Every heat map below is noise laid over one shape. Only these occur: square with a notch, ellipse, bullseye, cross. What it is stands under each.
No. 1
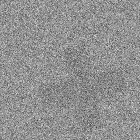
cross
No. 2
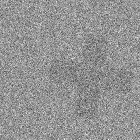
cross
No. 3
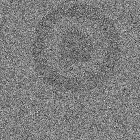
bullseye
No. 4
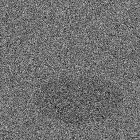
ellipse
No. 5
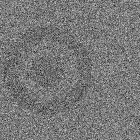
bullseye
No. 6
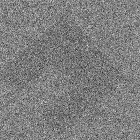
square with a notch
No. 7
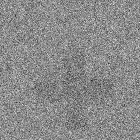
cross
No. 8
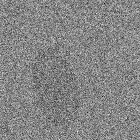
ellipse
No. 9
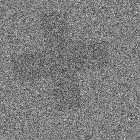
cross
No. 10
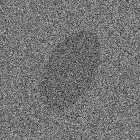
ellipse
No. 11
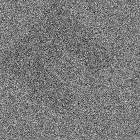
square with a notch
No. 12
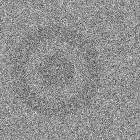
bullseye
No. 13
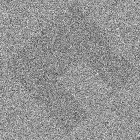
square with a notch
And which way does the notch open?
down and right
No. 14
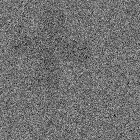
cross
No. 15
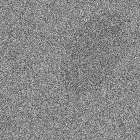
ellipse
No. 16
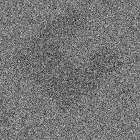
square with a notch
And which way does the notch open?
up and right
